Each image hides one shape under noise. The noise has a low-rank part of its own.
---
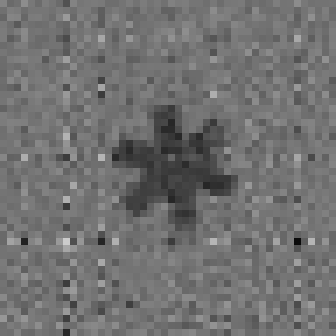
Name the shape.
asterisk
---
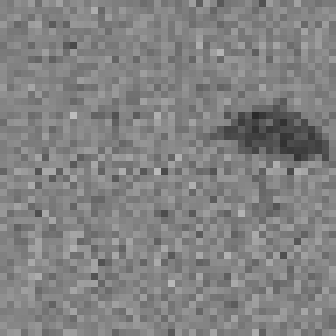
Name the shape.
umbrella
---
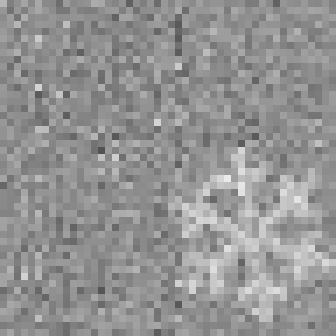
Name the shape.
snowflake
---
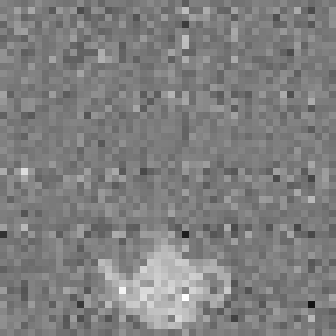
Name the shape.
teapot
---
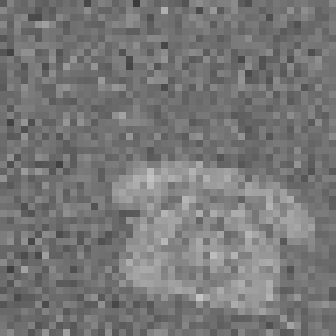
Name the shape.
telephone
